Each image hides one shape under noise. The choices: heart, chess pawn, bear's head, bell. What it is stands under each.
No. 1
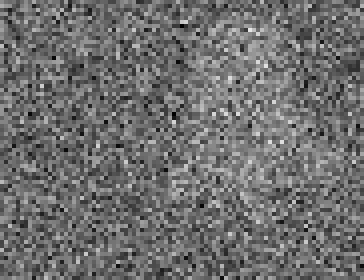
bell
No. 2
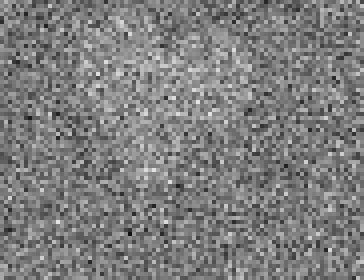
heart
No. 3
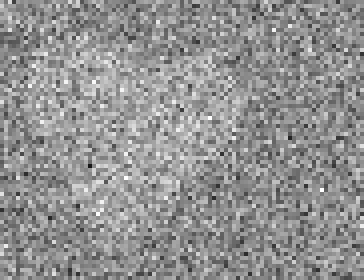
heart
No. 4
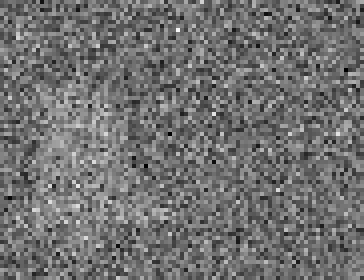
bell
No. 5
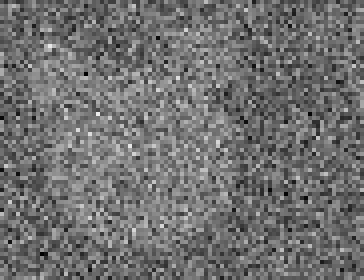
bear's head
